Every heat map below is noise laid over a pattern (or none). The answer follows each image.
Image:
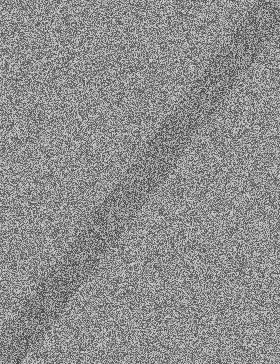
a diagonal band
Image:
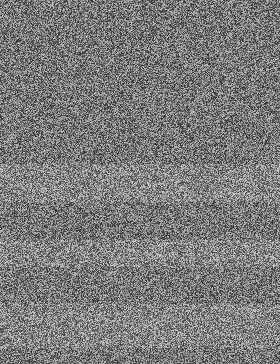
bands of rows
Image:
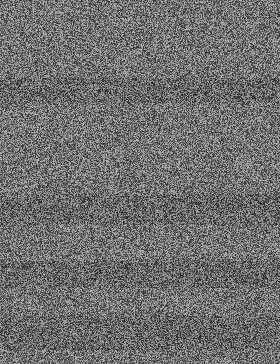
bands of rows
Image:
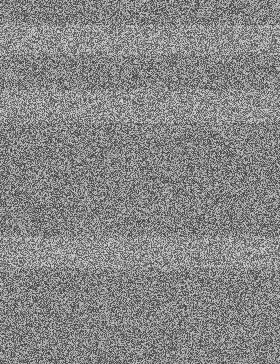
bands of rows
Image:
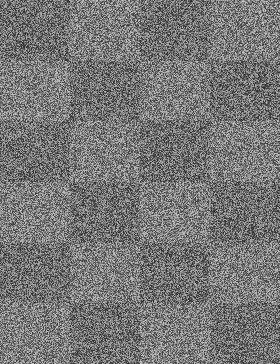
a checkerboard
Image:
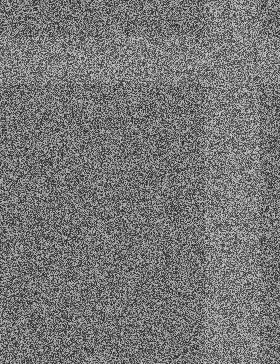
bands of rows crossing bands of columns
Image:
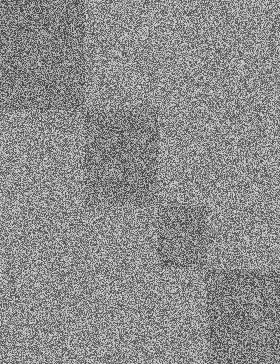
blocks along the diagonal
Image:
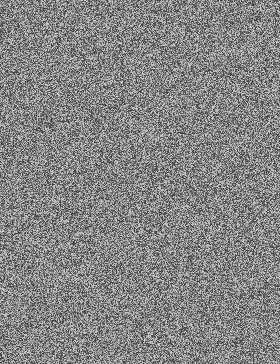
only noise
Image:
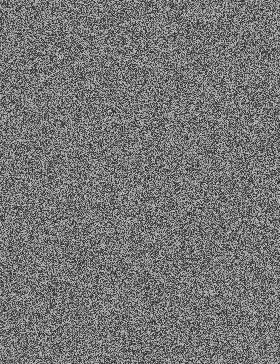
only noise
